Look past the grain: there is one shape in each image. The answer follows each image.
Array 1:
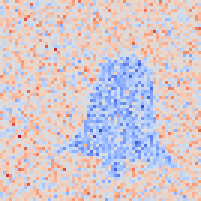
bell
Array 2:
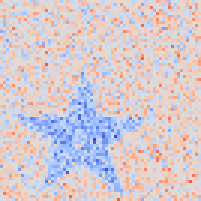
star
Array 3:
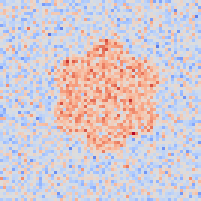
flower
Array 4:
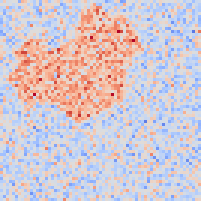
car
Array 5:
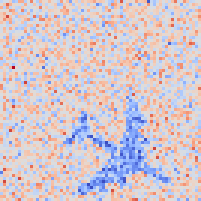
airplane
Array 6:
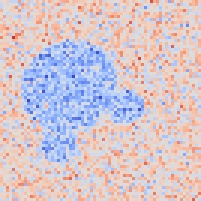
bear's head
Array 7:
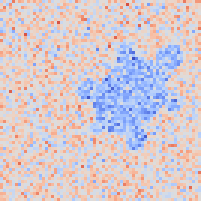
turtle
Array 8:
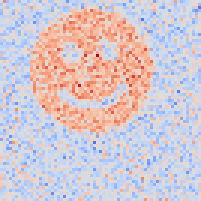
smiling face
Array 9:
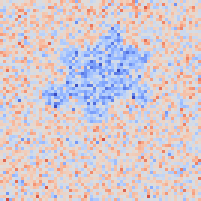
turtle
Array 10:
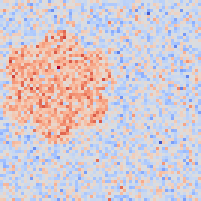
flower
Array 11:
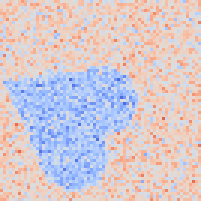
heart
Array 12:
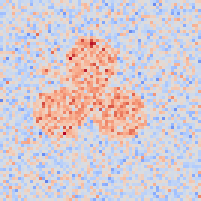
club
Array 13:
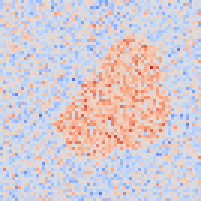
cloud
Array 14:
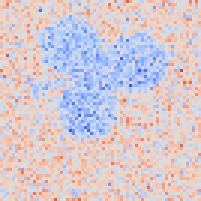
club
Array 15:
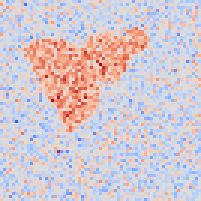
chess pawn
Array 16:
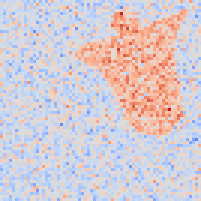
bell
